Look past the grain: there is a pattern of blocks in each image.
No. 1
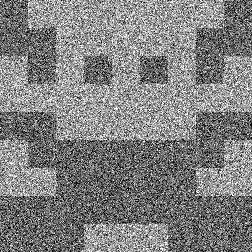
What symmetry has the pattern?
left and right mirror each other
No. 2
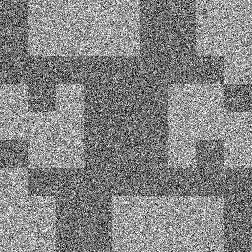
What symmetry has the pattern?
the same after a half turn
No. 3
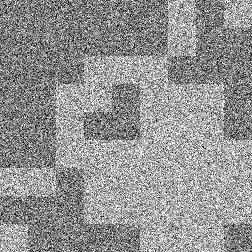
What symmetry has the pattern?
mirrored about the diagonal from the top left
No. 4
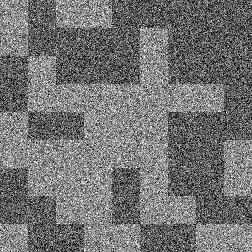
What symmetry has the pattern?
mirrored about the diagonal from the bottom left
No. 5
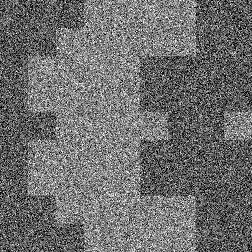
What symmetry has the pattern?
top and bottom mirror each other
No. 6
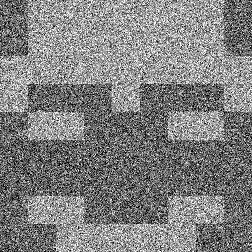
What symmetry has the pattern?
left and right mirror each other
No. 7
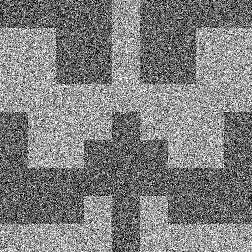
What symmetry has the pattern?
left and right mirror each other
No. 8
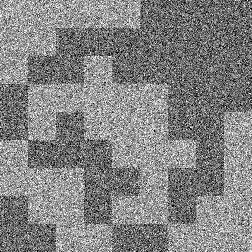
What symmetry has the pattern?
mirrored about the diagonal from the bottom left
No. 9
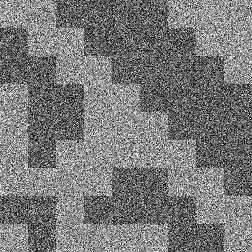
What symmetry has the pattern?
mirrored about the diagonal from the bottom left
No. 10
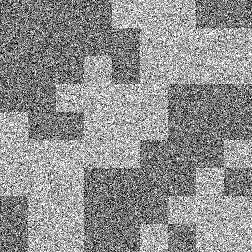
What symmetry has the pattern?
mirrored about the diagonal from the top left
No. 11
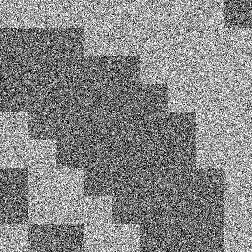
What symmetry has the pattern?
mirrored about the diagonal from the bottom left
